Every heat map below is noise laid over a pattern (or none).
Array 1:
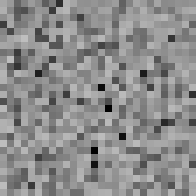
only noise
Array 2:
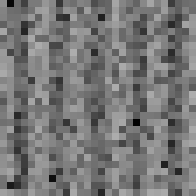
vertical stripes
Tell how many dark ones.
5
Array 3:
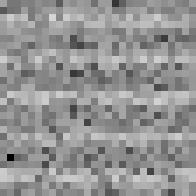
horizontal stripes
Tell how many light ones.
5
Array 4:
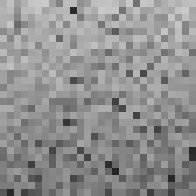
a smooth slope
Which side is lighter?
top
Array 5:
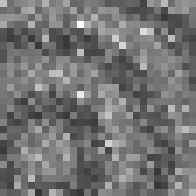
rings round one point
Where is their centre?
bottom left
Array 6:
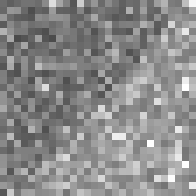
a sharp edge
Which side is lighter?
bottom right
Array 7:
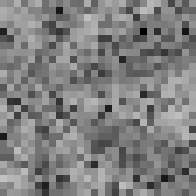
spokes from one point
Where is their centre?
middle left
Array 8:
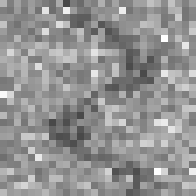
a wavy band
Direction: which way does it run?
top to bottom
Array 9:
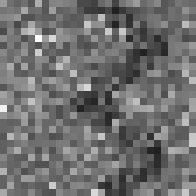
a wavy band
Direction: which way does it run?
top to bottom
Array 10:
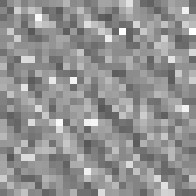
diagonal stripes
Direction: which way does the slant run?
top left to bottom right
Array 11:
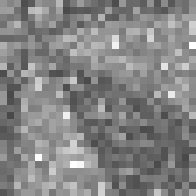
spokes from one point
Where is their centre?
top left
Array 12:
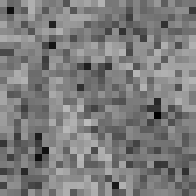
spokes from one point
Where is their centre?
top left
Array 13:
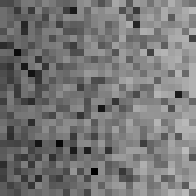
a smooth slope
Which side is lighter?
right
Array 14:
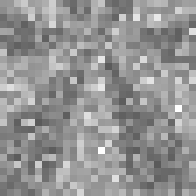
spokes from one point
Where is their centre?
top middle
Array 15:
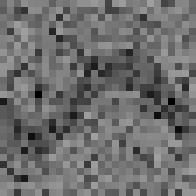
a wavy band
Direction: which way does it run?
left to right
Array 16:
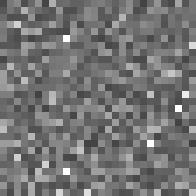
only noise
